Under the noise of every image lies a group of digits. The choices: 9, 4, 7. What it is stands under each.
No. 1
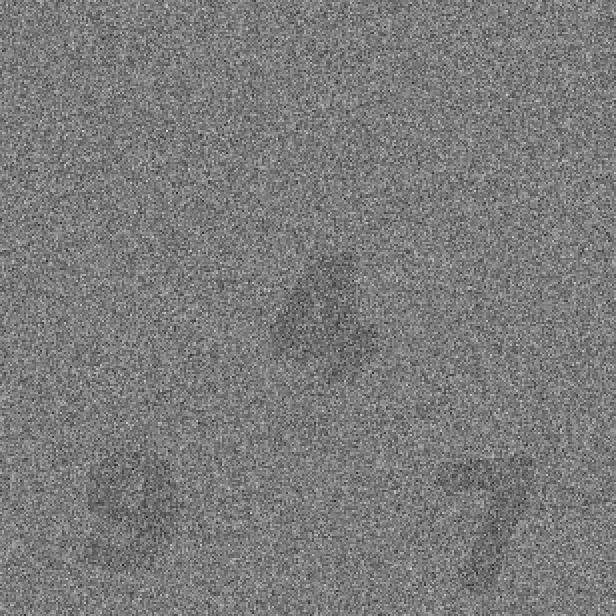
centre: 4; bottom left: 9; bottom right: 7
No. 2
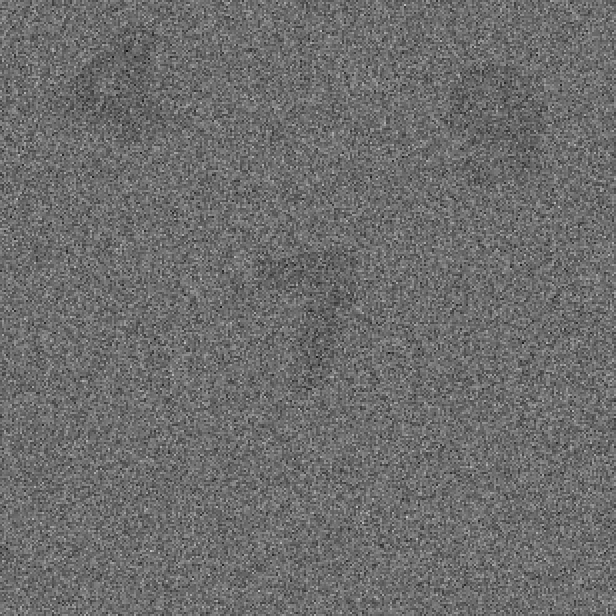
top left: 4; top right: 9; centre: 7
